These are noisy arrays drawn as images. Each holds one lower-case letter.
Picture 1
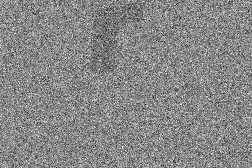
r
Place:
top middle
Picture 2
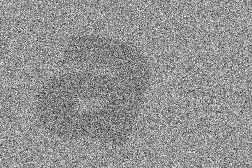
a
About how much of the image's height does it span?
two thirds
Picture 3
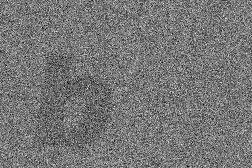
b
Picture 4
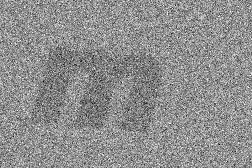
m
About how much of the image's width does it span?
half
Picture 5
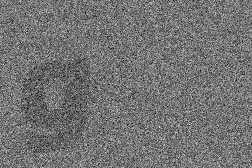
g
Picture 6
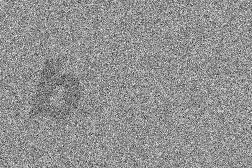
b
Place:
middle left
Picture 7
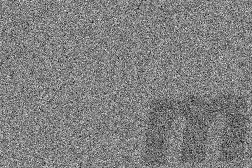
m
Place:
bottom right
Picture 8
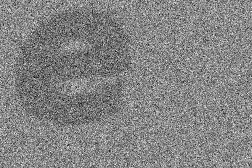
e
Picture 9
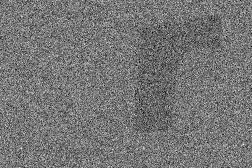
r
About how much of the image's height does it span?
two thirds
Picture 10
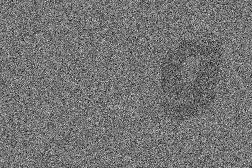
g
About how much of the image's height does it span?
half
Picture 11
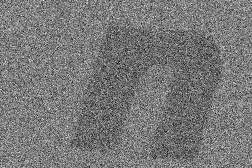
n
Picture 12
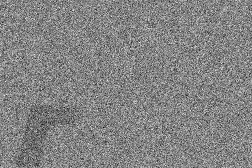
r
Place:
bottom left
